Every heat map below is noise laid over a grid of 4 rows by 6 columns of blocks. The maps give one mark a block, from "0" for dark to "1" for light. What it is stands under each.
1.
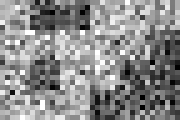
1 0 0 1 1 1
1 1 1 1 1 0
1 0 1 1 0 0
1 1 1 0 0 0
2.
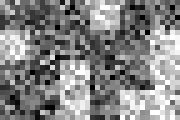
0 0 0 1 0 0
1 0 0 0 0 1
0 0 1 0 0 1
0 0 1 0 1 1
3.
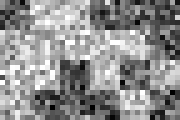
0 1 1 0 0 0
1 1 1 1 1 0
1 1 0 1 0 1
1 0 0 0 1 0
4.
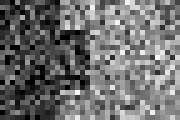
0 0 1 1 1 1
0 0 0 1 1 1
0 0 0 1 1 1
0 0 1 1 1 1
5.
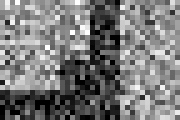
1 1 1 0 1 1
1 1 1 0 1 1
1 1 0 0 1 1
0 0 0 0 1 1
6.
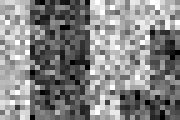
1 0 0 1 1 1
1 0 0 1 1 0
1 0 0 1 1 0
1 0 0 1 0 0
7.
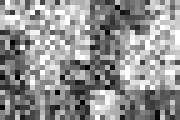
1 1 1 0 0 1
0 1 1 0 1 1
0 1 0 0 1 1
0 0 0 1 0 0
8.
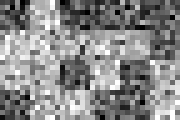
0 1 0 0 0 0
1 1 1 1 1 0
1 1 0 1 0 1
0 1 1 0 0 1
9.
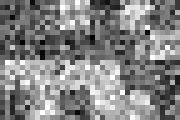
0 0 1 0 1 0
0 0 0 0 0 1
1 1 1 1 0 0
0 1 0 1 1 0
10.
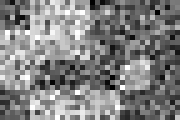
0 1 1 0 0 0
1 1 1 0 0 0
1 0 0 0 1 0
0 1 1 1 0 0
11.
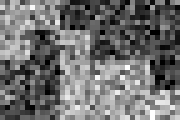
1 1 0 0 0 0
1 0 1 0 0 0
0 0 1 1 1 0
0 0 1 1 1 1
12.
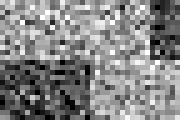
1 1 1 1 1 0
1 1 1 1 1 0
0 0 0 1 1 1
0 0 0 1 1 1
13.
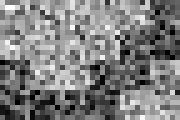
1 1 1 1 1 0
1 1 1 1 0 0
0 1 1 0 0 1
0 0 0 0 1 1
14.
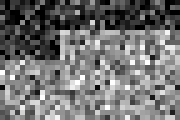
0 0 0 0 0 0
0 0 1 1 1 1
1 1 1 1 1 1
1 1 1 1 1 1
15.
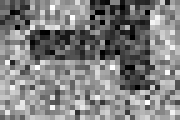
0 1 1 0 0 1
1 0 0 0 0 1
1 1 1 1 0 1
1 1 1 1 1 1
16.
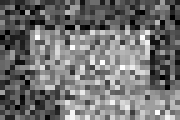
0 0 0 0 0 0
0 1 1 1 1 0
0 1 1 1 1 0
0 0 1 1 1 1
